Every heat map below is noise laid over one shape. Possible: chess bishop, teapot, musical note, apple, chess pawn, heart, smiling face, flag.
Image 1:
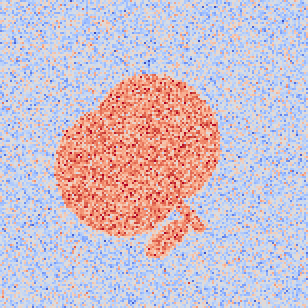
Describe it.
red apple
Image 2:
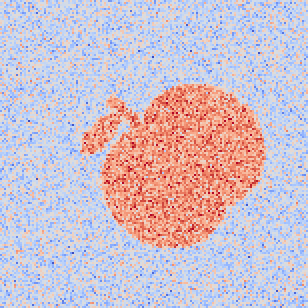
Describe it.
red apple
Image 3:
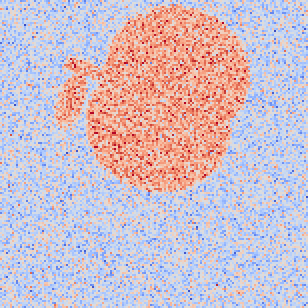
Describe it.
red apple
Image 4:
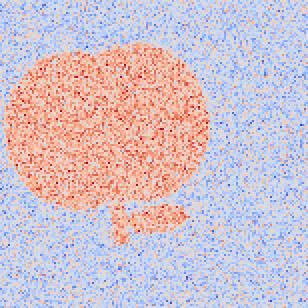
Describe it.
red apple
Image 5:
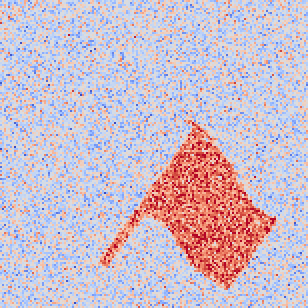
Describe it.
red flag
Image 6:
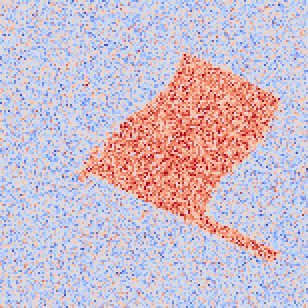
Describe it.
red flag
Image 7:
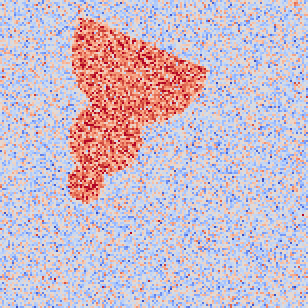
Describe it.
red chess pawn
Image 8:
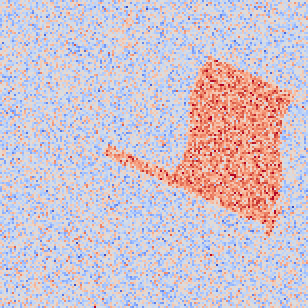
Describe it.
red flag
